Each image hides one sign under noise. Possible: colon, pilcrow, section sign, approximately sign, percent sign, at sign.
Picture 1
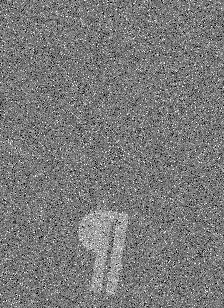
pilcrow
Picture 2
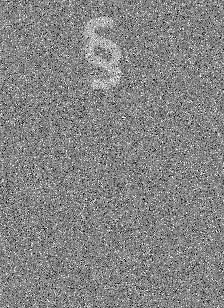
section sign
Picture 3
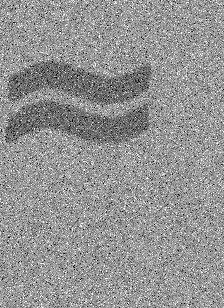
approximately sign
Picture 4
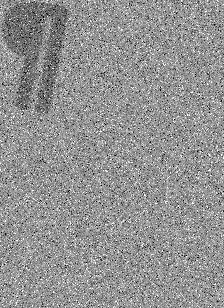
pilcrow
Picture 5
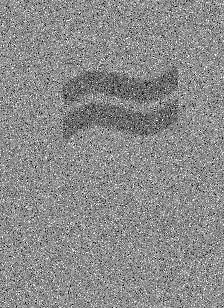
approximately sign
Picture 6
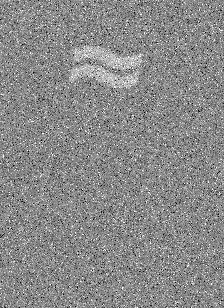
approximately sign
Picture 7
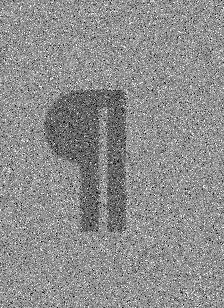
pilcrow
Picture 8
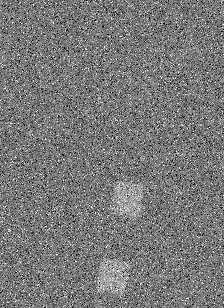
colon
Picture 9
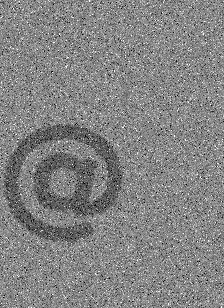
at sign
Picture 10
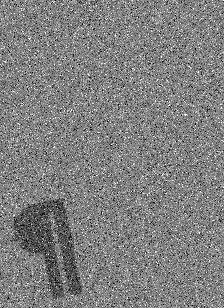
pilcrow
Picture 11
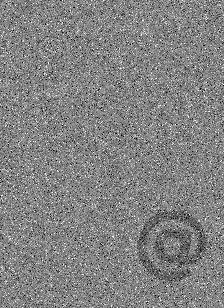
at sign
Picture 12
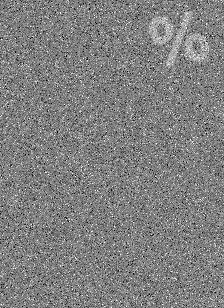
percent sign
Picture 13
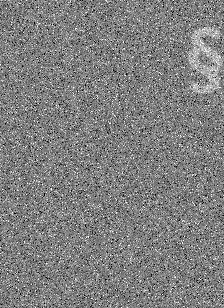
section sign
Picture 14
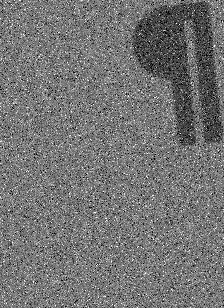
pilcrow
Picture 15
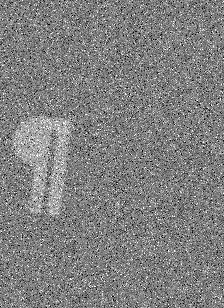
pilcrow
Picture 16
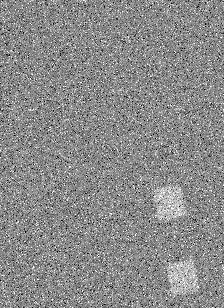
colon
